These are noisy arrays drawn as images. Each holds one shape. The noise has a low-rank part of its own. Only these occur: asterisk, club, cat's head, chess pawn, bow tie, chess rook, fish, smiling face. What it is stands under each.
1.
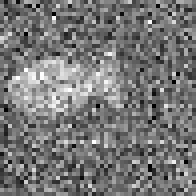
fish
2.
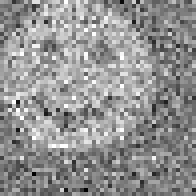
smiling face
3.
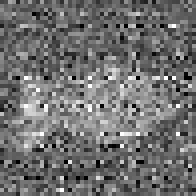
fish
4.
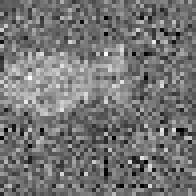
fish
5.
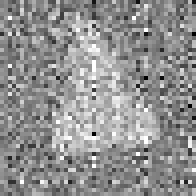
chess pawn
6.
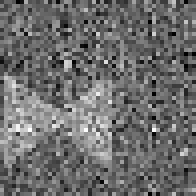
bow tie
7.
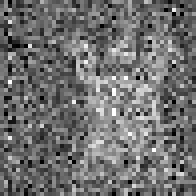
chess rook
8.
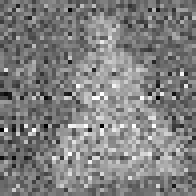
chess pawn
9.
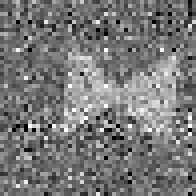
bow tie
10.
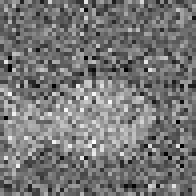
fish
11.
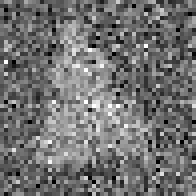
chess pawn
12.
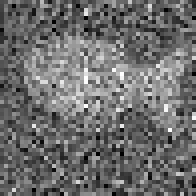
fish
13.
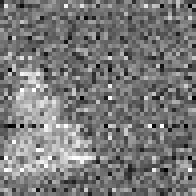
chess pawn
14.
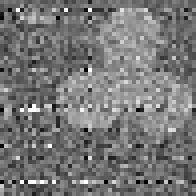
club
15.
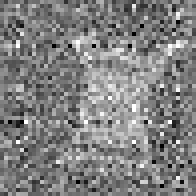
chess rook
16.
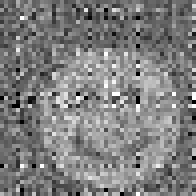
smiling face
